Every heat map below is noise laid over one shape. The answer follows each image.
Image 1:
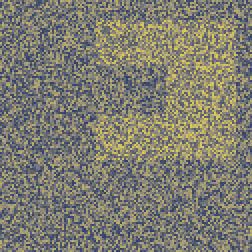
light square with a notch
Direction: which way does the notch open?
left
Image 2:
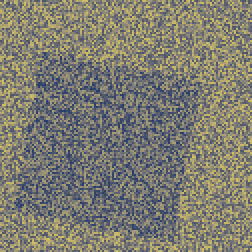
dark square
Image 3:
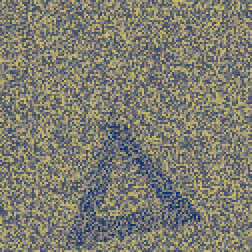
dark triangle frame
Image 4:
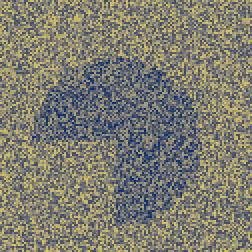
dark disc with a wedge cut out
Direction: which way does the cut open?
down and left
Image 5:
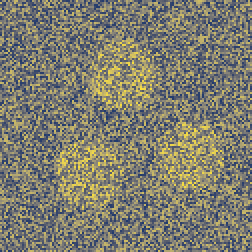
light three dots
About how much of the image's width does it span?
two thirds
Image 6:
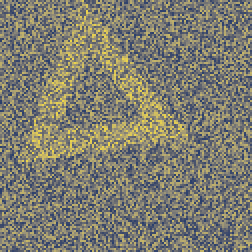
light triangle frame
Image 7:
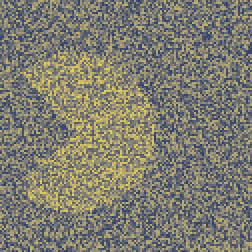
light disc with a wedge cut out
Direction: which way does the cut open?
left
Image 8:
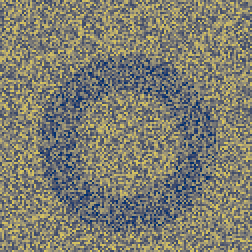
dark ring
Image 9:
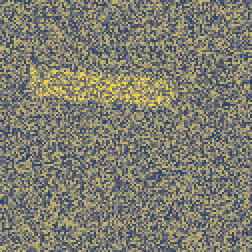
light bar
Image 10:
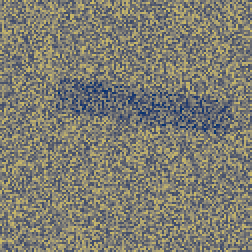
dark bar
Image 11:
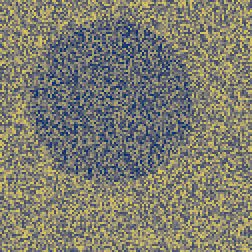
dark disc
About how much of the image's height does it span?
two thirds
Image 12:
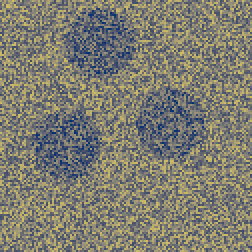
dark three dots
